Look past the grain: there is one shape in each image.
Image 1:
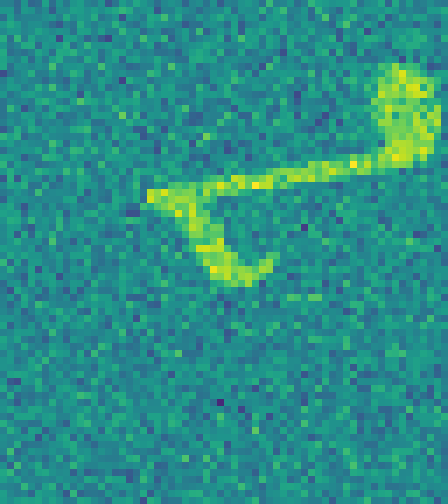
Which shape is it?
musical note
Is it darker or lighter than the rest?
lighter
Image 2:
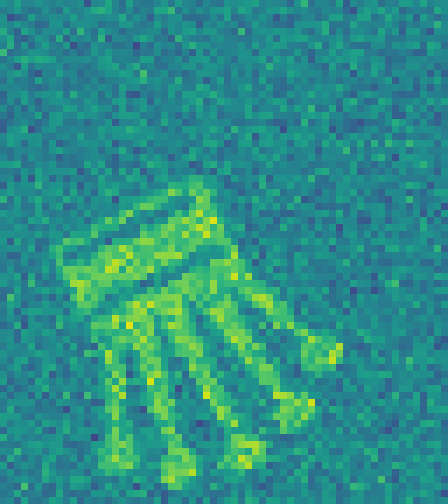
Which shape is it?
chess queen
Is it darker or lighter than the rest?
lighter
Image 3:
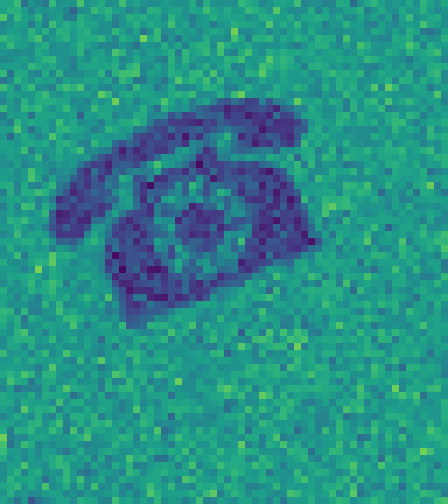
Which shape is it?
telephone
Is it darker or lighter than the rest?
darker
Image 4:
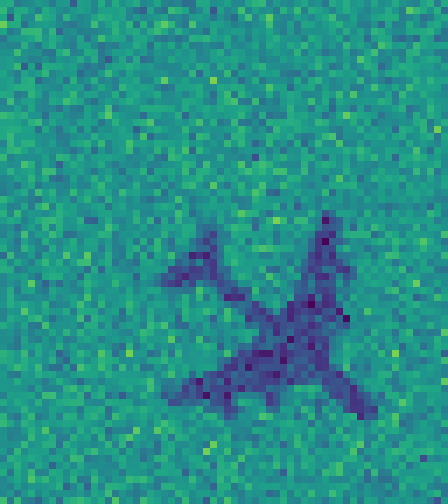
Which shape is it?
airplane
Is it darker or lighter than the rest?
darker
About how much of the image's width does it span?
half
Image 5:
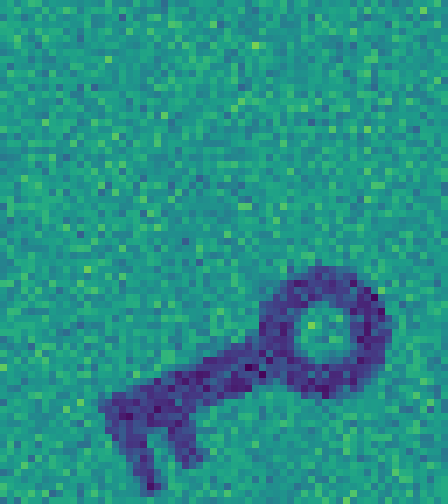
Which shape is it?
key
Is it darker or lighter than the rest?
darker
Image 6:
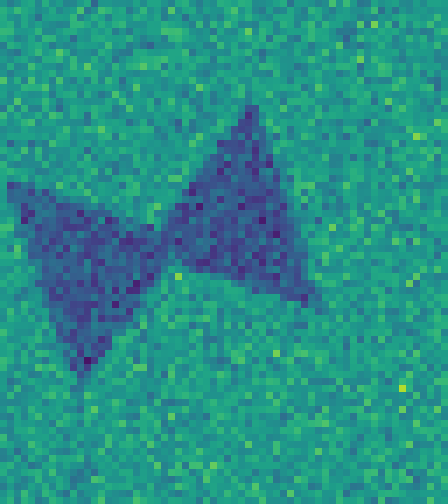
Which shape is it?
bow tie
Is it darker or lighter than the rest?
darker
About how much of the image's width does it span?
two thirds
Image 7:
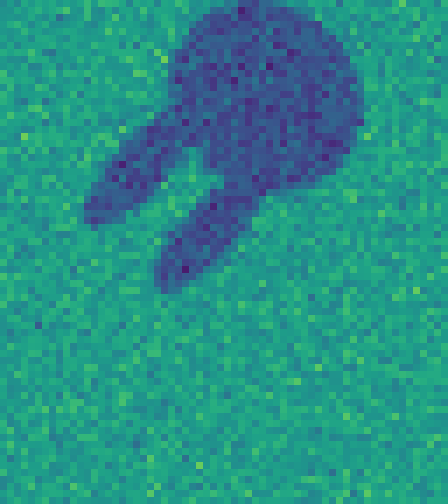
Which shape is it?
rabbit's head
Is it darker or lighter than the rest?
darker
